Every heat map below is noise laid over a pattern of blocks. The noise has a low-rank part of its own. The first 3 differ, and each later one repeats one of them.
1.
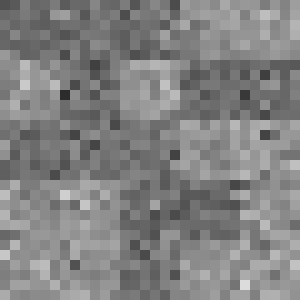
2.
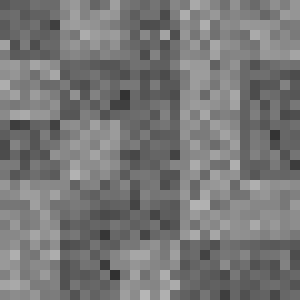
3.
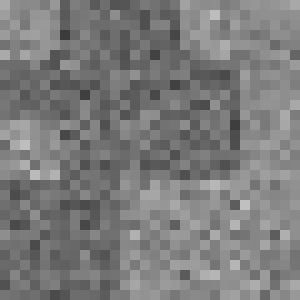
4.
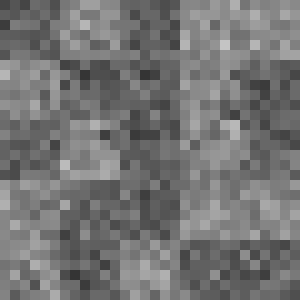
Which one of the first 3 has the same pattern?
2
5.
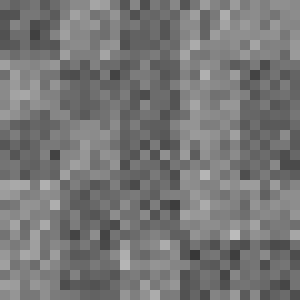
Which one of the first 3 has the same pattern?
2
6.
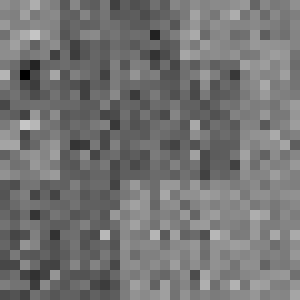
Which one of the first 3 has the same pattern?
3
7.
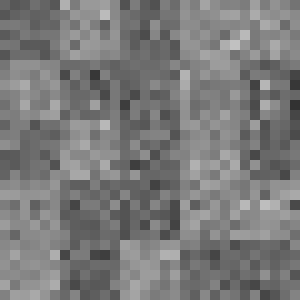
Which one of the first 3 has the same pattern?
2
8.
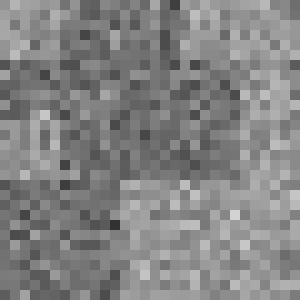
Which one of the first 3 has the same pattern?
3
